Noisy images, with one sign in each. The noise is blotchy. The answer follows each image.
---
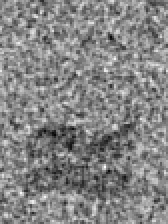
approximately sign
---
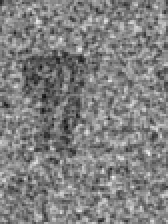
pilcrow
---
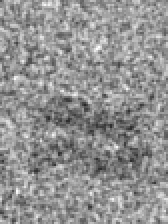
approximately sign
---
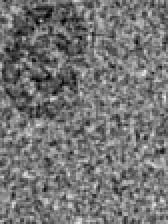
at sign
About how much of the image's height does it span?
half
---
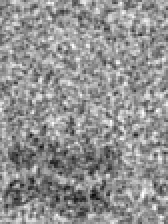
approximately sign
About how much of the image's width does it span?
two thirds
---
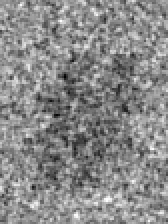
hash sign
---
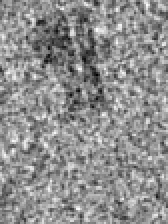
pilcrow
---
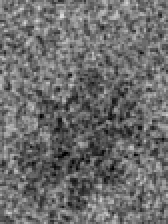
hash sign
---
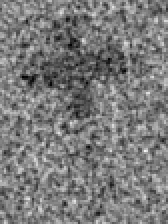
plus sign
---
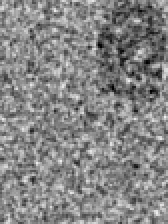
at sign
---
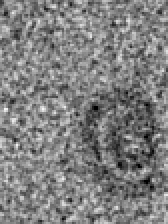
at sign
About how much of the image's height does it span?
half
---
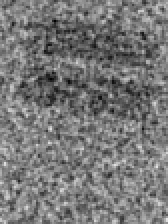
equals sign
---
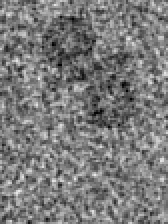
percent sign
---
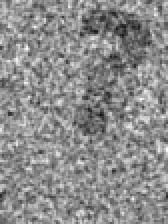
question mark
